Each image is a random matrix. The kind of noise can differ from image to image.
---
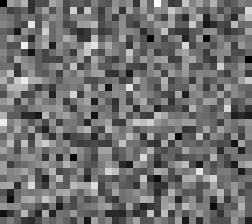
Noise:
independent entries
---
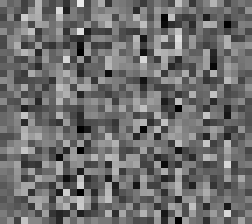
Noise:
columns of uneven size
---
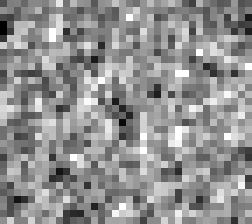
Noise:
blotchy
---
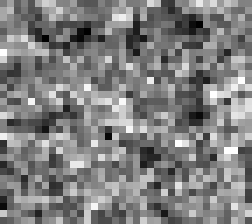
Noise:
blotchy
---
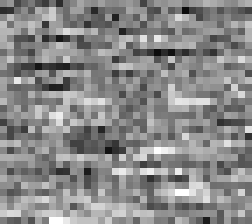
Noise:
streaked along the rows
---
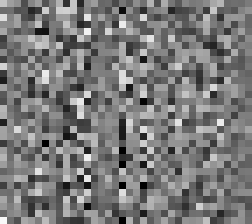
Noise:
columns of uneven size
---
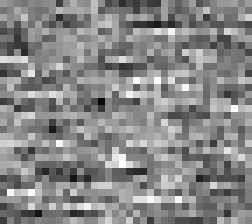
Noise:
streaked along the rows
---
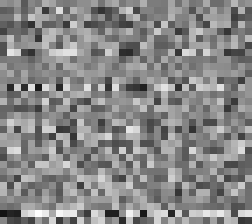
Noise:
rows of uneven size
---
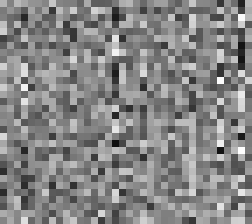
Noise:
columns of uneven size
